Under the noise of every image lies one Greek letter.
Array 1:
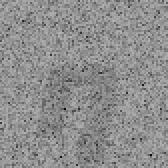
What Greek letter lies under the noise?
eta
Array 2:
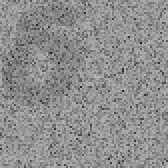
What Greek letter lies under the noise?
delta
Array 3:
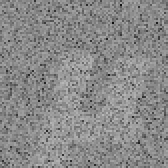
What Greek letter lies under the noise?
mu
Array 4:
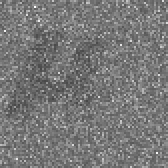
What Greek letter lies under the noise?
mu
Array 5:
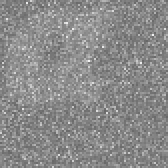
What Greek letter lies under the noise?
alpha
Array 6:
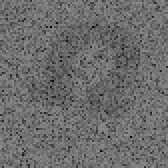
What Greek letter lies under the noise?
omega
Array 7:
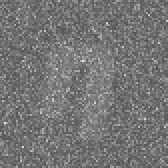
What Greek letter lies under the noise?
eta
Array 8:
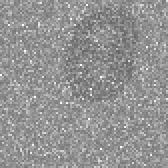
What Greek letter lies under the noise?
theta
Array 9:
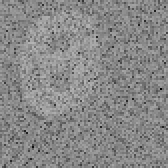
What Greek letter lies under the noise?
theta
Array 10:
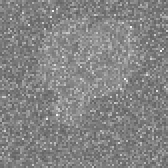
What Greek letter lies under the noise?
phi
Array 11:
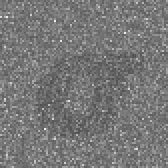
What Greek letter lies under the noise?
sigma
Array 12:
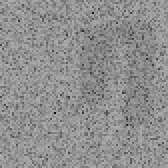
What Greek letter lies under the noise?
eta
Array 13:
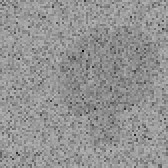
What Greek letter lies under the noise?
phi
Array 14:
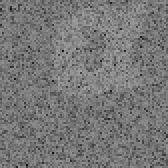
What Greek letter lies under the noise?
alpha
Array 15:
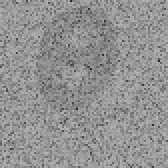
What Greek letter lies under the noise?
theta
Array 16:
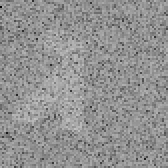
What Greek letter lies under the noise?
lambda
